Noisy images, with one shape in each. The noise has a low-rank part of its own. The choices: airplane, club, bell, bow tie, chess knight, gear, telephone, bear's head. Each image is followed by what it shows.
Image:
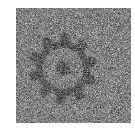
gear
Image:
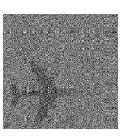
airplane
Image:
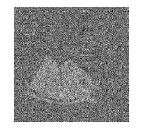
chess knight
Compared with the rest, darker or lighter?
lighter
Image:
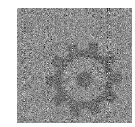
gear
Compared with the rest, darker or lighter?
darker
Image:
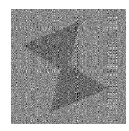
bow tie
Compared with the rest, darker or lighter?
darker
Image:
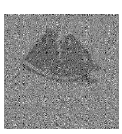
chess knight
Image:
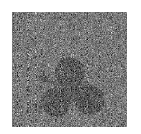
club
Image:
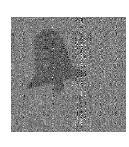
bell
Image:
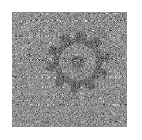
gear
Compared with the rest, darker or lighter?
darker
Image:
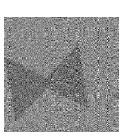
bow tie
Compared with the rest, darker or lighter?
darker
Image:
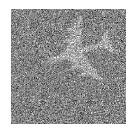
airplane
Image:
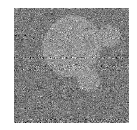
bear's head
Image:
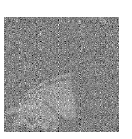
chess knight
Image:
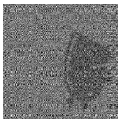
chess knight
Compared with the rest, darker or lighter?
darker
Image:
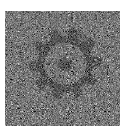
gear
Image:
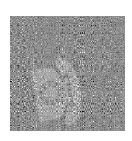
telephone
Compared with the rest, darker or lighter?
lighter
